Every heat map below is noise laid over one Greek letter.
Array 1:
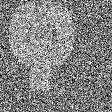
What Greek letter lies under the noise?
phi
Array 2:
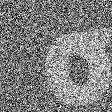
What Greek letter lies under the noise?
sigma
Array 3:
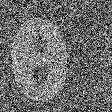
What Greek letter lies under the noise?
theta
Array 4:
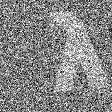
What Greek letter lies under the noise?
lambda
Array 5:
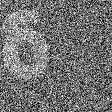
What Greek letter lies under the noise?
delta
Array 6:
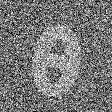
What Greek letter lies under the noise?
theta
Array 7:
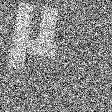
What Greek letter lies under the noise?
mu
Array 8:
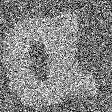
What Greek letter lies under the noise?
alpha
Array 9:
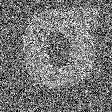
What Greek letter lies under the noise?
sigma
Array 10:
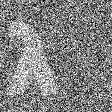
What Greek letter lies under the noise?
lambda
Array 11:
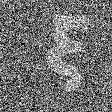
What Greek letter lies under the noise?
xi
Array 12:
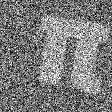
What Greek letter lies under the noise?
pi
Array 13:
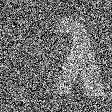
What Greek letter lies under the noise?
lambda
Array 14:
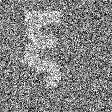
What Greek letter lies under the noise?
xi
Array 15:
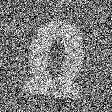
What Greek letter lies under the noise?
omega
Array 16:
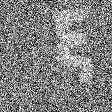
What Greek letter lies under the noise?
xi
